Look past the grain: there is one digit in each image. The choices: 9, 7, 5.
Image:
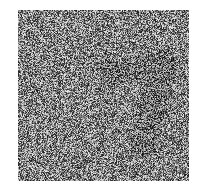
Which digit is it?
7
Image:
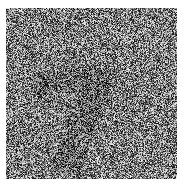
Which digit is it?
7
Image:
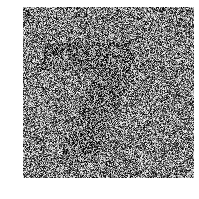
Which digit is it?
7
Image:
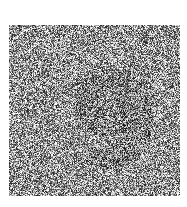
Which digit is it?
9
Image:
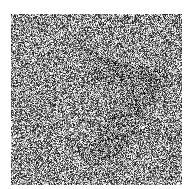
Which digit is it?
7
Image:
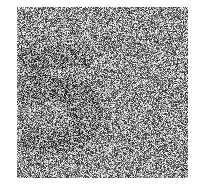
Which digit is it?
5
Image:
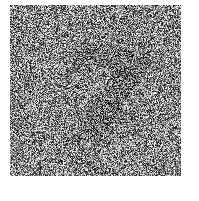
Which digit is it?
7
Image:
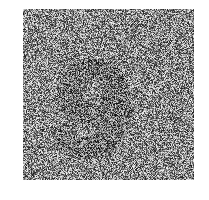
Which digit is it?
9
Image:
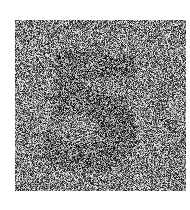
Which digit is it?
5
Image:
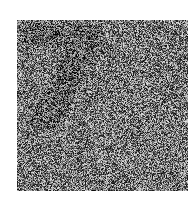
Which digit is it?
7
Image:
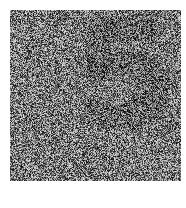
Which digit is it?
5
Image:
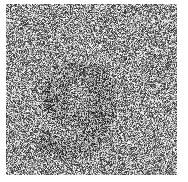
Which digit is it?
9
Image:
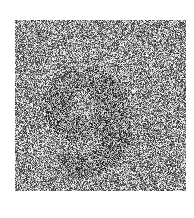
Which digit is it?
9
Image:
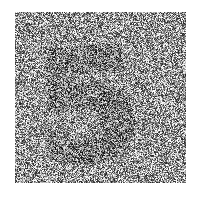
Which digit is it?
5
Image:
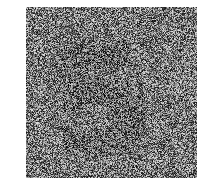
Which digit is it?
5
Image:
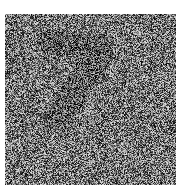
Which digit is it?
7
